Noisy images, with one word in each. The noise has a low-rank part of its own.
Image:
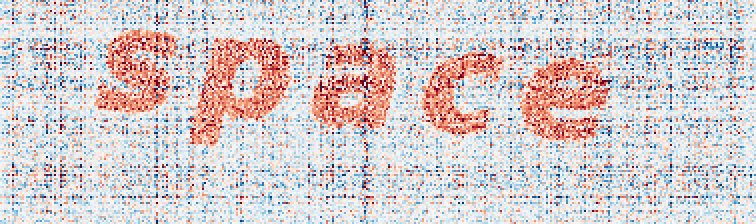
space
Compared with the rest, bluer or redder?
redder
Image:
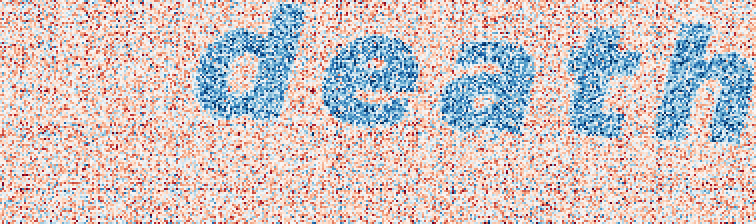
death
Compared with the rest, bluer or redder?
bluer
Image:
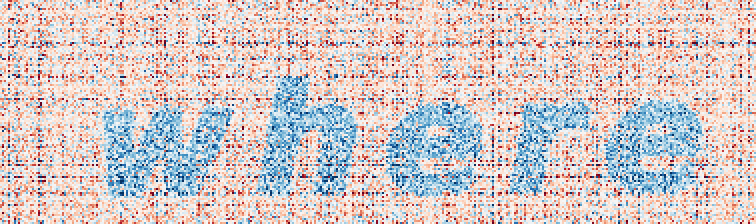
where
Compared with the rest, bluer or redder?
bluer
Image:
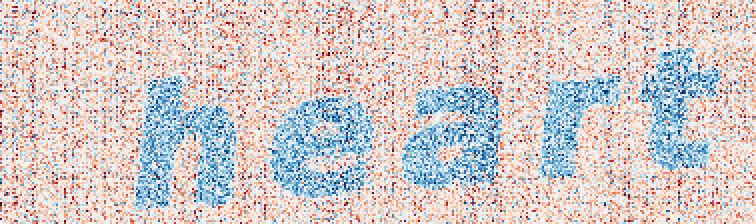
heart
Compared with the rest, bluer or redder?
bluer
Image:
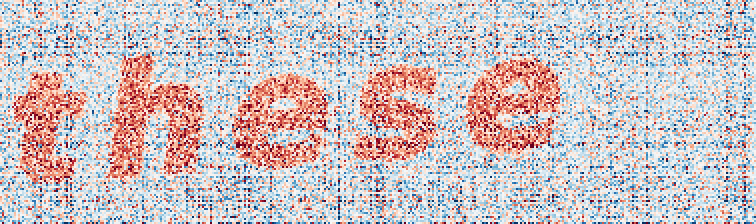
these
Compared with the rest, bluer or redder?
redder
